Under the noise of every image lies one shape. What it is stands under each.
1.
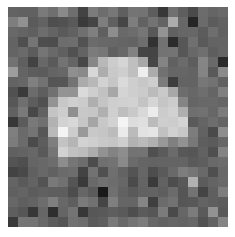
cloud
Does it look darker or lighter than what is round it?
lighter
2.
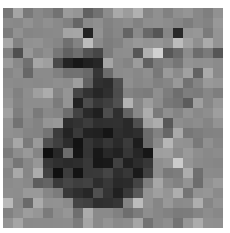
pear
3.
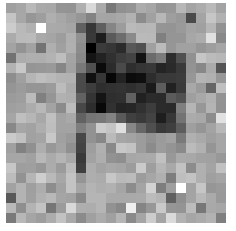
flag
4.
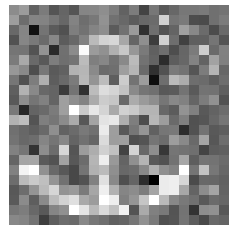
anchor
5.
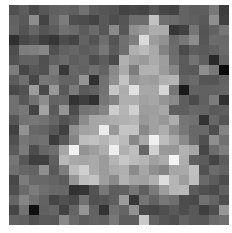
chess pawn
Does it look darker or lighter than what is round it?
lighter
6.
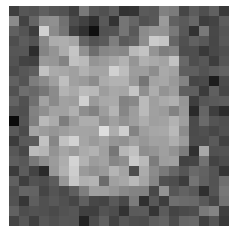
cat's head
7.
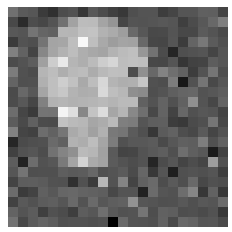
light bulb
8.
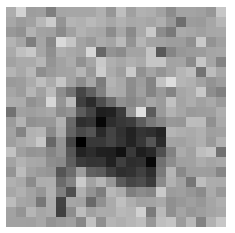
flag
